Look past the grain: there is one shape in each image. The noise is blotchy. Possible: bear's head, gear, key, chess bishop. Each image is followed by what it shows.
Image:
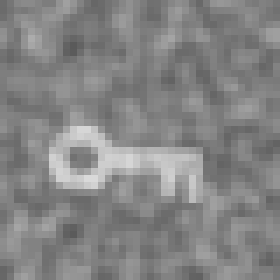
light key
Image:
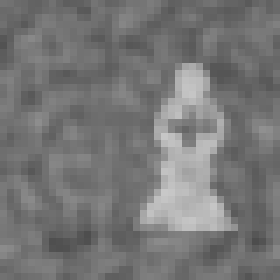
light chess bishop
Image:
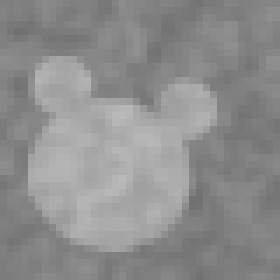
light bear's head
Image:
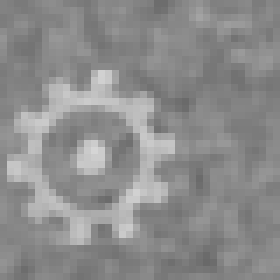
light gear
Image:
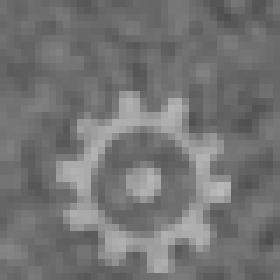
light gear
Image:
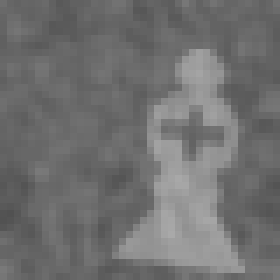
light chess bishop
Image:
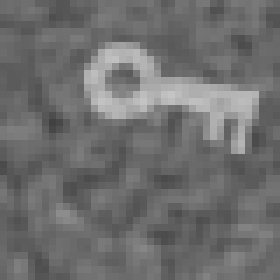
light key
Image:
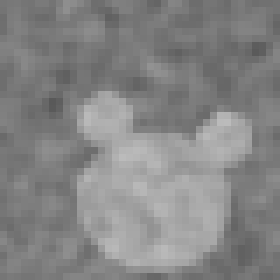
light bear's head
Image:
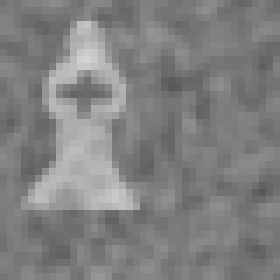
light chess bishop
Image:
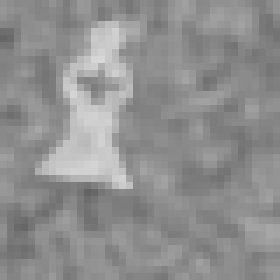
light chess bishop
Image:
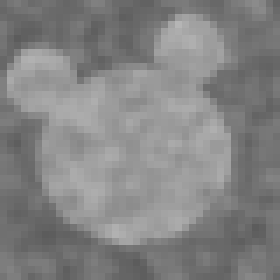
light bear's head
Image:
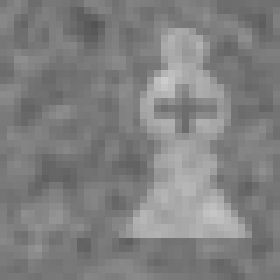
light chess bishop
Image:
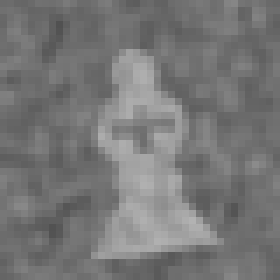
light chess bishop
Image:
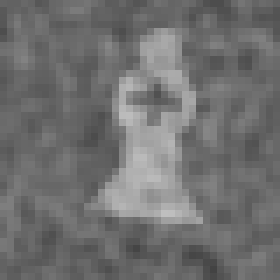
light chess bishop
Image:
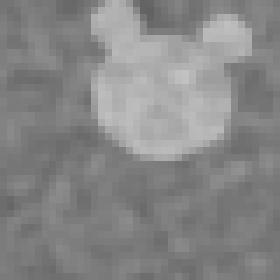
light bear's head
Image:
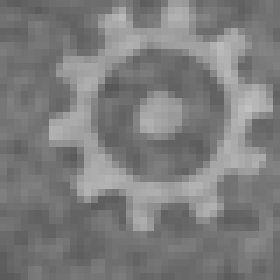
light gear
